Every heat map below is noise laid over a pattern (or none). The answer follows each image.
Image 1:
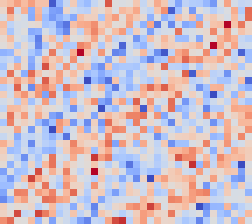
diagonal stripes
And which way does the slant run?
bottom left to top right
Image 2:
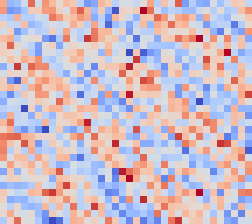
diagonal stripes
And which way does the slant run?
top left to bottom right
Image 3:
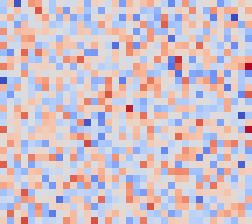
only noise
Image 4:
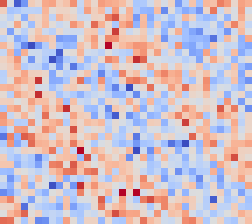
diagonal stripes
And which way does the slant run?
top left to bottom right
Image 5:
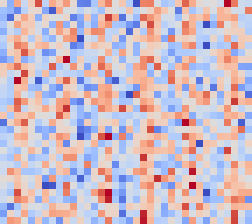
vertical stripes
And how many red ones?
6
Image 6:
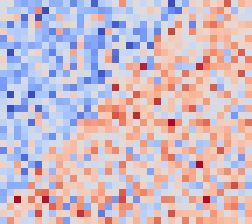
a sharp edge
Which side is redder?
bottom right
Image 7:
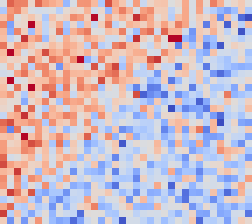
a sharp edge
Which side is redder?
top left
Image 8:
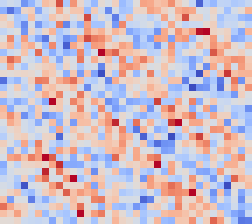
diagonal stripes
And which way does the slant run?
top left to bottom right
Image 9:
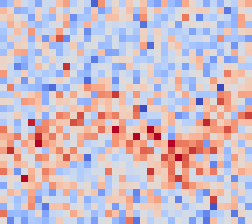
a wavy band
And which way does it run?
left to right
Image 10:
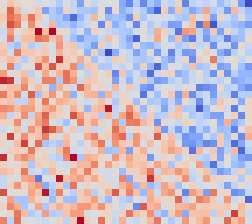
a sharp edge
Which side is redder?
bottom left
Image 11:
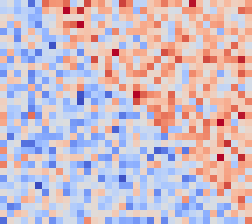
a sharp edge
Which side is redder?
top right
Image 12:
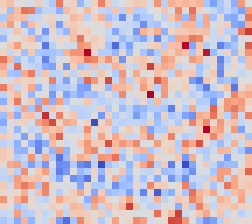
rings round one point
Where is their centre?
top middle
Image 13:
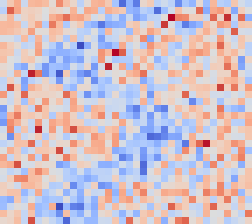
a wavy band
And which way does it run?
top to bottom
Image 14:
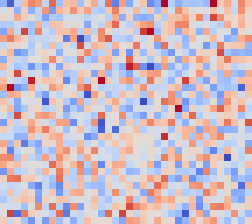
only noise
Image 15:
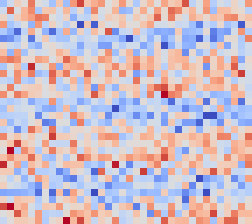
horizontal stripes
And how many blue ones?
3
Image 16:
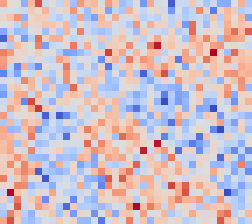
spokes from one point
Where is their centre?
top left
